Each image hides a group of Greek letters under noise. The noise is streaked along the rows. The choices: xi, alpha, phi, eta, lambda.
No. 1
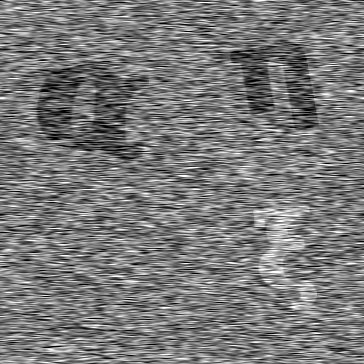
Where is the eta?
top right
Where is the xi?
bottom right
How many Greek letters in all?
3
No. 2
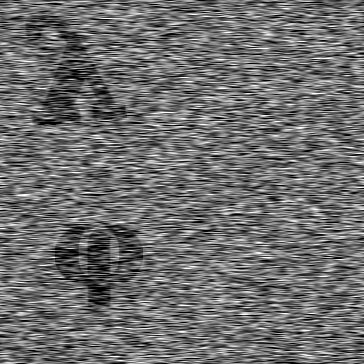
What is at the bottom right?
nothing
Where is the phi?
bottom left
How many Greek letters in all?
2
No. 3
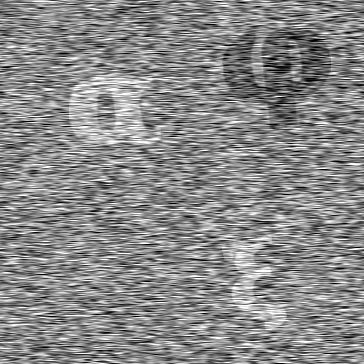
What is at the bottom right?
xi
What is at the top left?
alpha
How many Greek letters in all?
3
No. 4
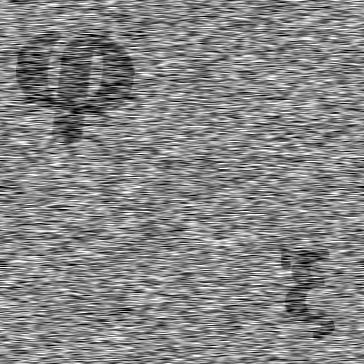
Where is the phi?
top left
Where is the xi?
bottom right
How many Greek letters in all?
2
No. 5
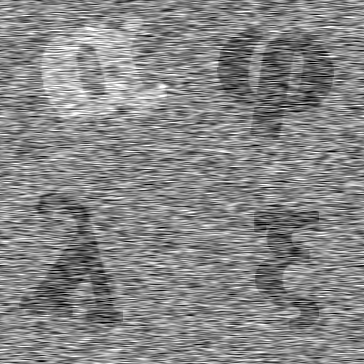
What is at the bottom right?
xi
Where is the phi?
top right
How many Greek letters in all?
4
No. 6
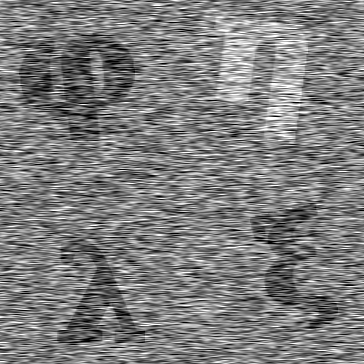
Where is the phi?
top left
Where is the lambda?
bottom left
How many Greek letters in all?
4
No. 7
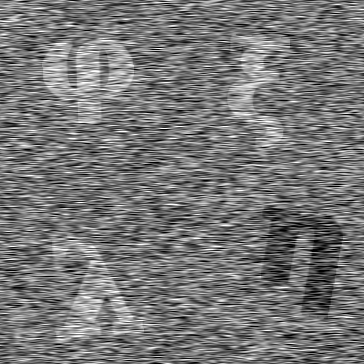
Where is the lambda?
bottom left
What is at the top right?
xi
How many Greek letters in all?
4
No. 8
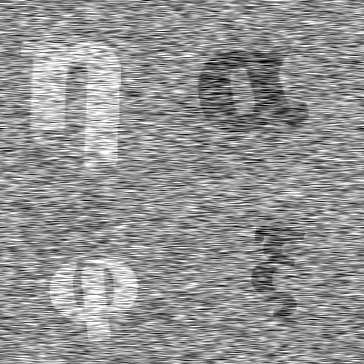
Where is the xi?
bottom right
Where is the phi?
bottom left
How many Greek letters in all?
4
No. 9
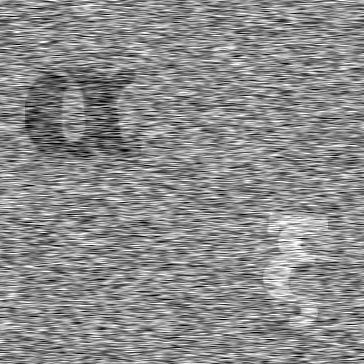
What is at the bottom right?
xi
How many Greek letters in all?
2
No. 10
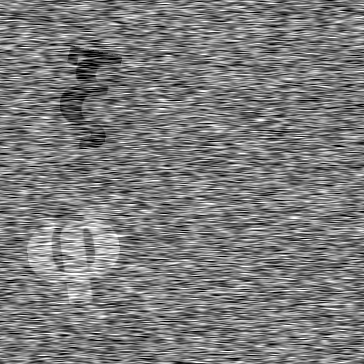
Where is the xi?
top left
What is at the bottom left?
phi
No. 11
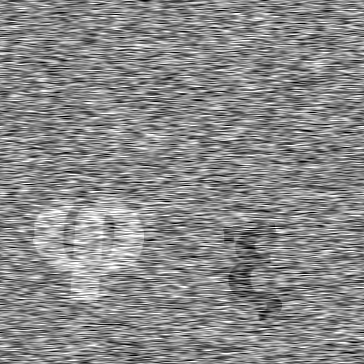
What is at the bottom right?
xi
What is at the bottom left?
phi
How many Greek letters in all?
2
